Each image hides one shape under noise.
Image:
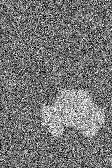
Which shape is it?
car
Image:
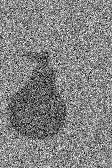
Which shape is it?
pear
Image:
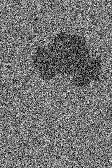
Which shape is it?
car
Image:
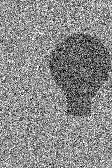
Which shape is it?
light bulb
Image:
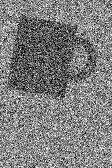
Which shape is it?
cup
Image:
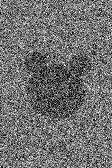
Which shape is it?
bear's head
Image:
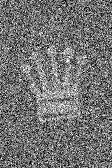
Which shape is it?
chess queen
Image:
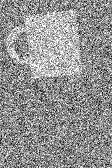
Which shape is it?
cup
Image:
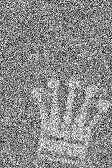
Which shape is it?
chess queen
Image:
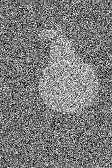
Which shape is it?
pear
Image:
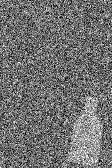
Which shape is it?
bottle
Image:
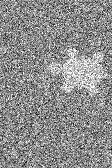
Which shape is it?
turtle
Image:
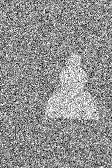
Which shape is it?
chess pawn
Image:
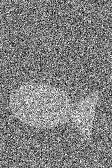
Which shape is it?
fish
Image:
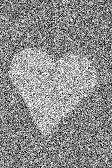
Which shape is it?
heart
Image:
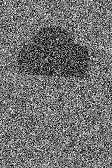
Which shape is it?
cloud
